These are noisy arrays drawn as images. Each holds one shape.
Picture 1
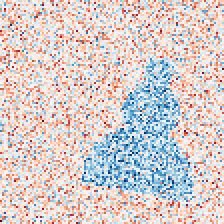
chess pawn
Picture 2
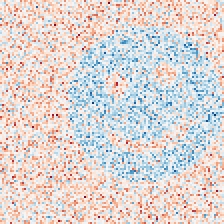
smiling face
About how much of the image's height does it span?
two thirds
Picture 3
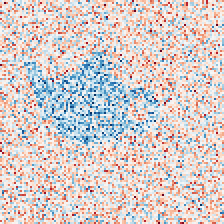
teapot
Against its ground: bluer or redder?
bluer
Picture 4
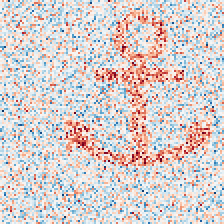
anchor
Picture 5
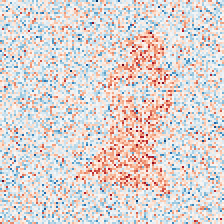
chess bishop
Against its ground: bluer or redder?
redder
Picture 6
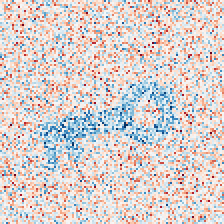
key
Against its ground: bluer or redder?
bluer
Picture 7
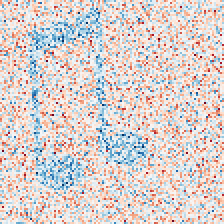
pair of musical notes
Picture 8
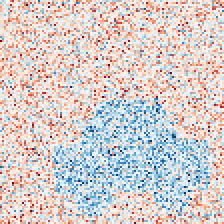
car
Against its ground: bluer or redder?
bluer
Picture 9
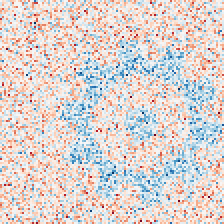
gear
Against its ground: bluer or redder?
bluer
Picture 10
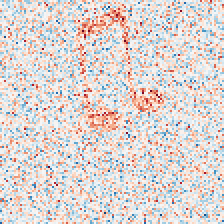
pair of musical notes
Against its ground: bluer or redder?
redder
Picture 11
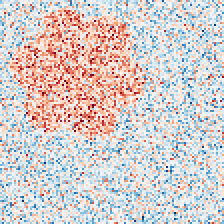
flower
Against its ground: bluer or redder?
redder
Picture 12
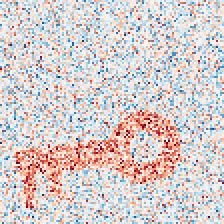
key
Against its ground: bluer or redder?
redder
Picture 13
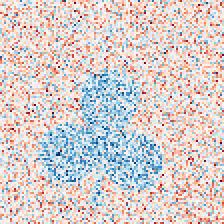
club
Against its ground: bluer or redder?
bluer
